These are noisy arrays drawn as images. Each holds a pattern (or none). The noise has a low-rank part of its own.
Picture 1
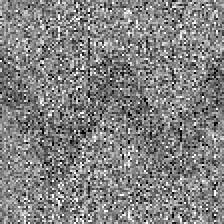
a wavy band
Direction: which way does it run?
left to right
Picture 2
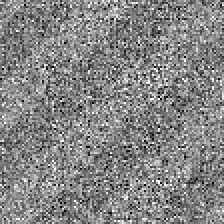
diagonal stripes
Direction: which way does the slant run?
bottom left to top right
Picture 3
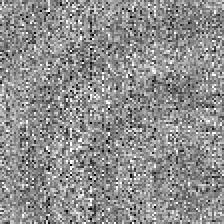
rings round one point
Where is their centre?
bottom right
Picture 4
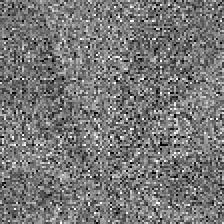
spokes from one point
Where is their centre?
bottom middle
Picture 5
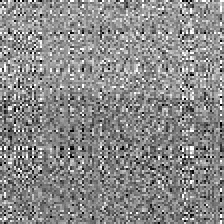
a sharp edge
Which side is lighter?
top
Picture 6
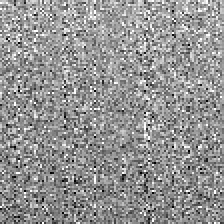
a smooth slope
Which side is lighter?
top
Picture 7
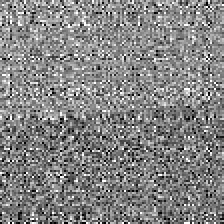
a sharp edge
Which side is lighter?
top
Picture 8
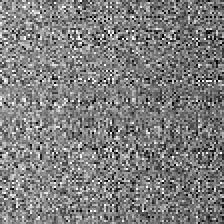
a smooth slope
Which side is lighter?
left
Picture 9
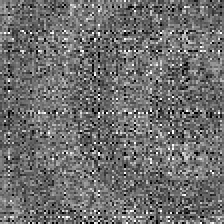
rings round one point
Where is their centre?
middle right
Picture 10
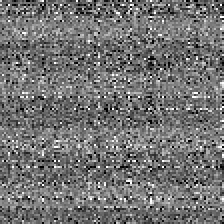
horizontal stripes
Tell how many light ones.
4
